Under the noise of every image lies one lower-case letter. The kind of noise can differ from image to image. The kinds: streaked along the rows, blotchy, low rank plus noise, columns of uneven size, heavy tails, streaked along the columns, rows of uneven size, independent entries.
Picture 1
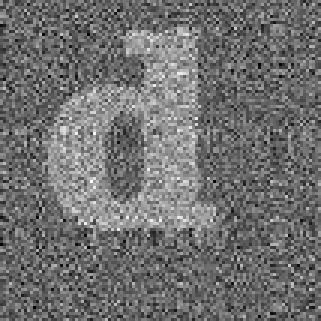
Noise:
low rank plus noise
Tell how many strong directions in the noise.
five to eight
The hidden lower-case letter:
d
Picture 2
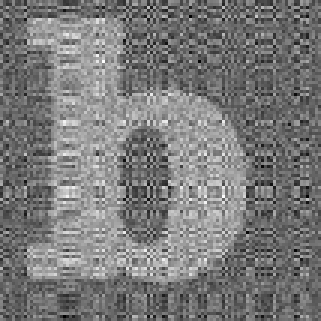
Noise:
low rank plus noise
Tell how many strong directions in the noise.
one
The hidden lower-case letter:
b
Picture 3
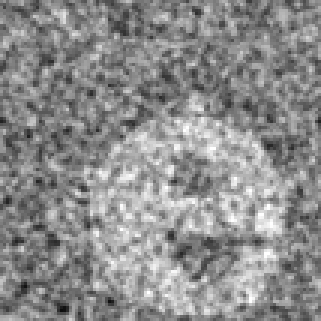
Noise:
blotchy
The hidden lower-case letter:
e
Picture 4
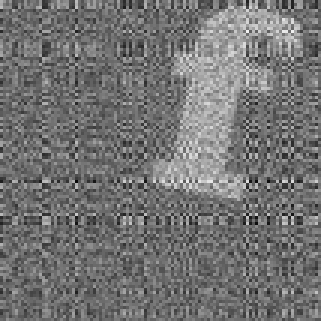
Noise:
low rank plus noise
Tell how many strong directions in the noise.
one
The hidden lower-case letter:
f
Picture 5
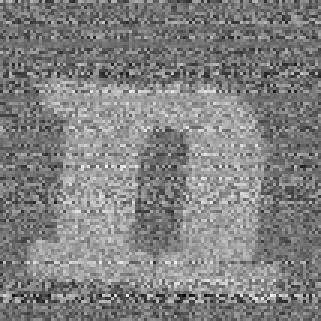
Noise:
rows of uneven size
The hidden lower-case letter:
n
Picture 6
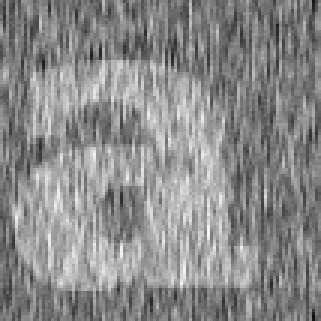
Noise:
streaked along the columns
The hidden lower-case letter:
a
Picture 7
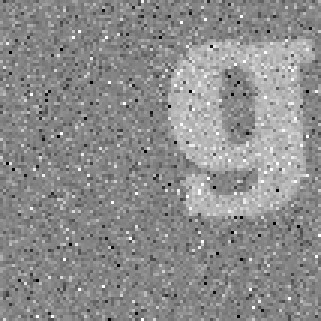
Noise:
heavy tails
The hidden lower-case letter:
g
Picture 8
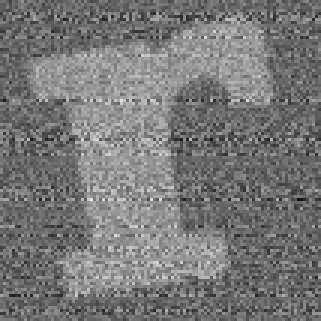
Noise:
rows of uneven size
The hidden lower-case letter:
r
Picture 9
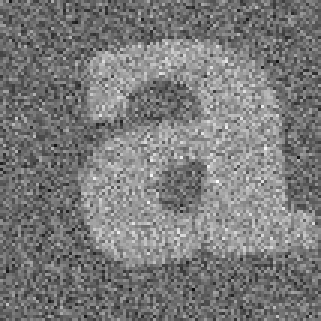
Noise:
independent entries
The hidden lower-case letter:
a
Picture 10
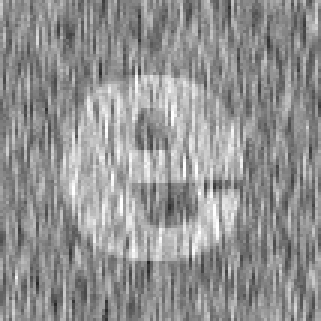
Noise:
streaked along the columns
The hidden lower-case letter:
e
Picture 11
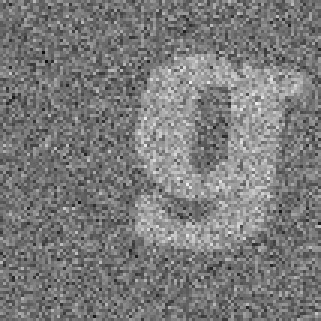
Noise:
independent entries
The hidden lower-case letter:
g
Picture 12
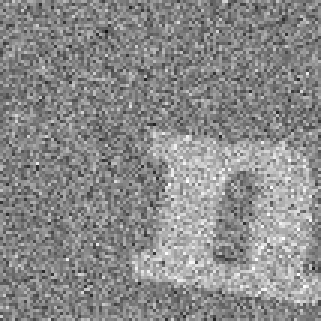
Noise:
independent entries
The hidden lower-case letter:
n
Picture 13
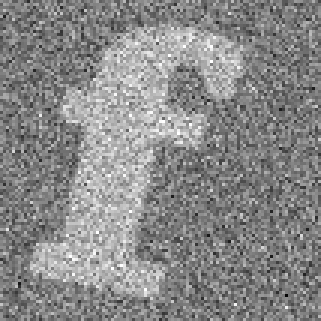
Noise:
independent entries
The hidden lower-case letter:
f
